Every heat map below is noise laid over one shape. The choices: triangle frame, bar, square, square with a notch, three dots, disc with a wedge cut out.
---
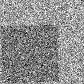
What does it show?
dark square
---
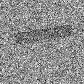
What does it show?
dark bar
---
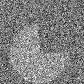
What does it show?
light disc with a wedge cut out
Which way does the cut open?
up and right
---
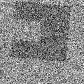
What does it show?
dark square with a notch
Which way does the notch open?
left
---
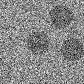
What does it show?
dark three dots
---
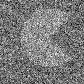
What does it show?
light disc with a wedge cut out
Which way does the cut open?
right
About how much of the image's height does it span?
two thirds
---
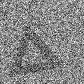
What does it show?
dark triangle frame
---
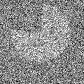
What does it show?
light disc with a wedge cut out
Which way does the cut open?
up and left
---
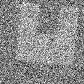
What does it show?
light square with a notch
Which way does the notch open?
up
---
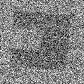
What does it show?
dark square with a notch
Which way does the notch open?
left
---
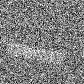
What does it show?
light bar
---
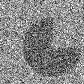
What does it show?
dark disc with a wedge cut out
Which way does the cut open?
up and right
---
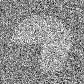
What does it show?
light disc with a wedge cut out
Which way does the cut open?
down and left
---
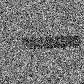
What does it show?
dark bar
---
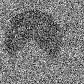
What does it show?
dark disc with a wedge cut out
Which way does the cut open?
down
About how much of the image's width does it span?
two thirds
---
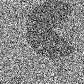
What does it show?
dark disc with a wedge cut out
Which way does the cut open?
right
